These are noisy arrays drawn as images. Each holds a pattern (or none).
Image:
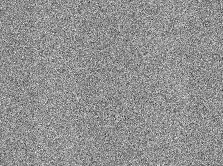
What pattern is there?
vertical stripes
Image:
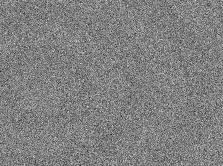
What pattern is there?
rings round one point
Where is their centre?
middle left
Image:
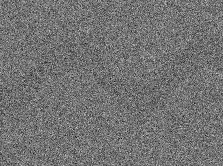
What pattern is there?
a wavy band
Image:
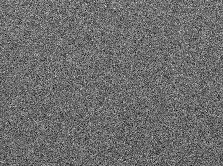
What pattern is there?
a smooth slope
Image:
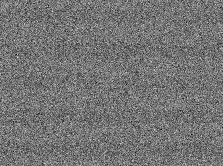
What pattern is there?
horizontal stripes
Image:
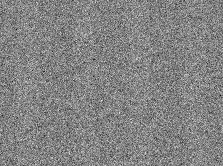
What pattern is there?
vertical stripes
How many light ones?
4
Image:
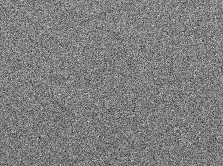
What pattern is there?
a smooth slope
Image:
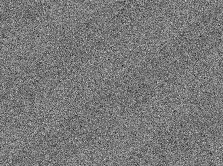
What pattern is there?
diagonal stripes
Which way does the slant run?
bottom left to top right
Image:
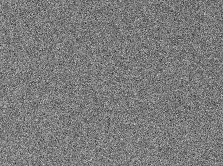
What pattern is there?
a smooth slope
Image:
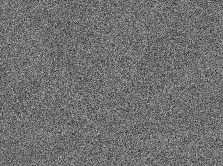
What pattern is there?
spokes from one point
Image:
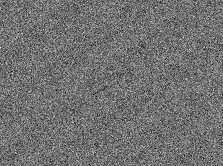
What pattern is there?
diagonal stripes
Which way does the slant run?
bottom left to top right
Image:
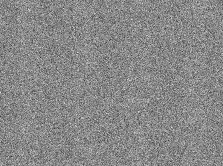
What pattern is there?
vertical stripes
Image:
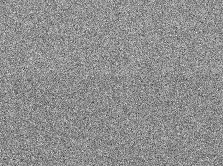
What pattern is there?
a sharp edge
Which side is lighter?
top
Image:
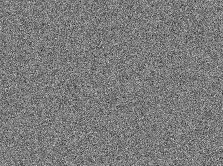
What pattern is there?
only noise
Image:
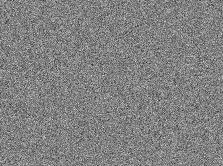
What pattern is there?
only noise
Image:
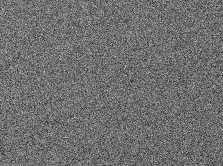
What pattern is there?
a smooth slope
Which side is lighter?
top left
